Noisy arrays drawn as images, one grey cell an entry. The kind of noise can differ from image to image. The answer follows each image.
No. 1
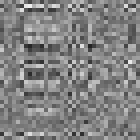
low rank plus noise
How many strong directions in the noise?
one
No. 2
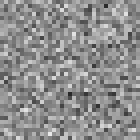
independent entries
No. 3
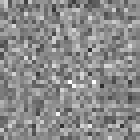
low rank plus noise
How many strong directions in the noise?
five to eight
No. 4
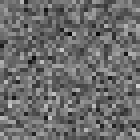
independent entries
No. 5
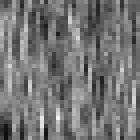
streaked along the columns
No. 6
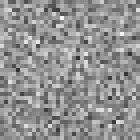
independent entries
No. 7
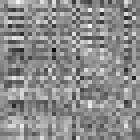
low rank plus noise
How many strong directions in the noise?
one
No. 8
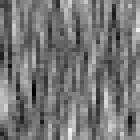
streaked along the columns
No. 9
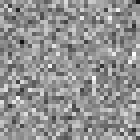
independent entries
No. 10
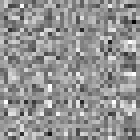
low rank plus noise
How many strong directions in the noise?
two
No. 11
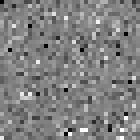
heavy tails
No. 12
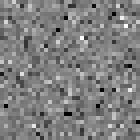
heavy tails
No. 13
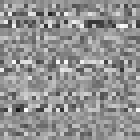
rows of uneven size
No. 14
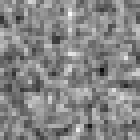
blotchy
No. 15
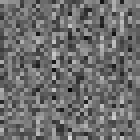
columns of uneven size
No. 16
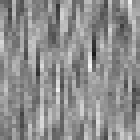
streaked along the columns
